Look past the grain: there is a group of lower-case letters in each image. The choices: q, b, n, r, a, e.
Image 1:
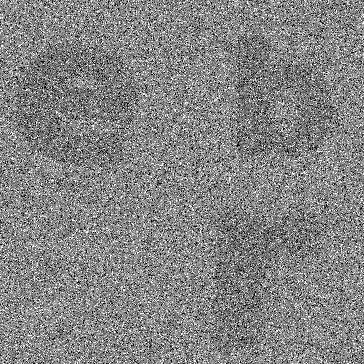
top left: e; top right: b; bottom right: r
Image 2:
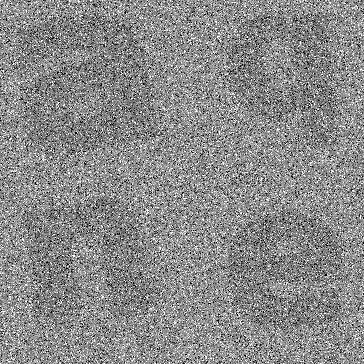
top left: a; top right: q; bottom left: n; bottom right: e
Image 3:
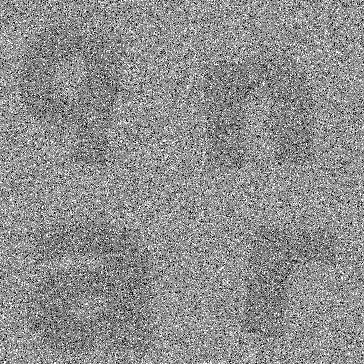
top left: q; top right: n; bottom left: a; bottom right: r
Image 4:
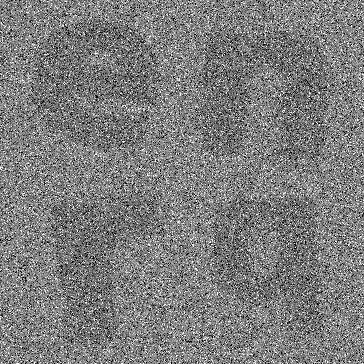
top left: e; top right: n; bottom left: r; bottom right: q
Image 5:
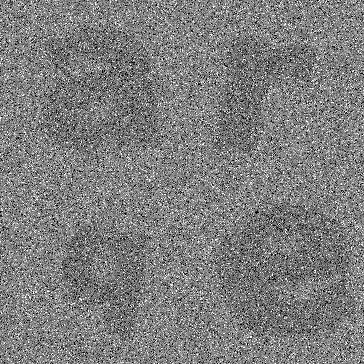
top left: a; top right: r; bottom left: q; bottom right: e
